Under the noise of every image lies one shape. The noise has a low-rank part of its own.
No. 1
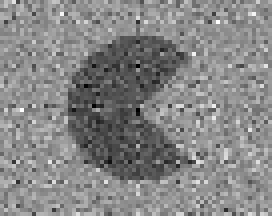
disc with a wedge cut out
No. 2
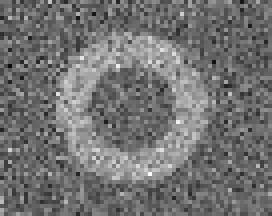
ring
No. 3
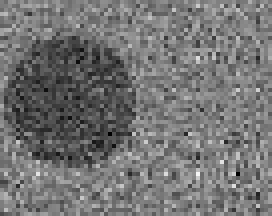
disc
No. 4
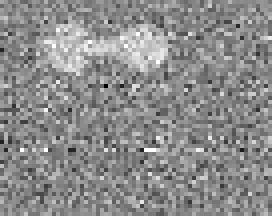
dumbbell
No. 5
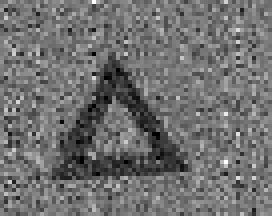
triangle frame
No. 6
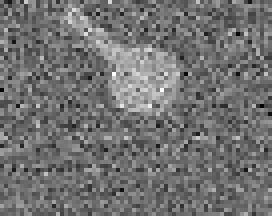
lollipop
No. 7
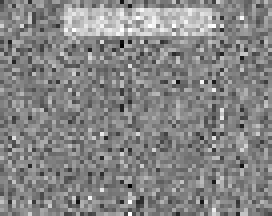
bar
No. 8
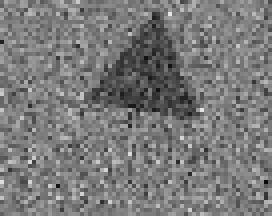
triangle
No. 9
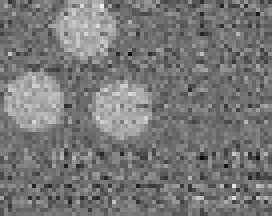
three dots
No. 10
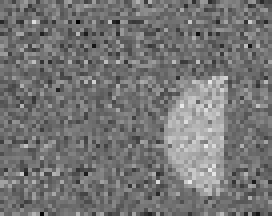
half disc
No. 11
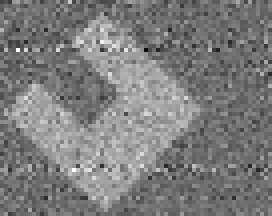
square with a notch
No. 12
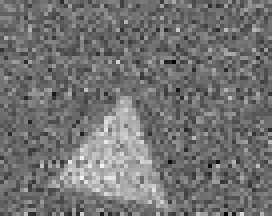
triangle
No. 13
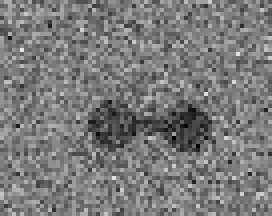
dumbbell
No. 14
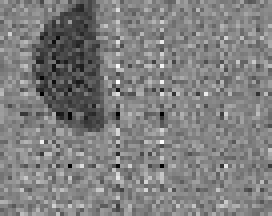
half disc
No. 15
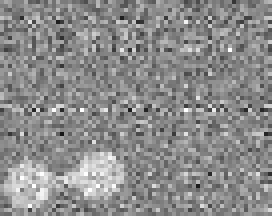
dumbbell
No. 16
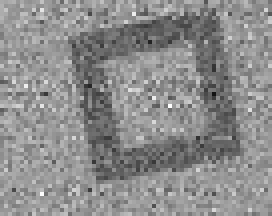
square frame
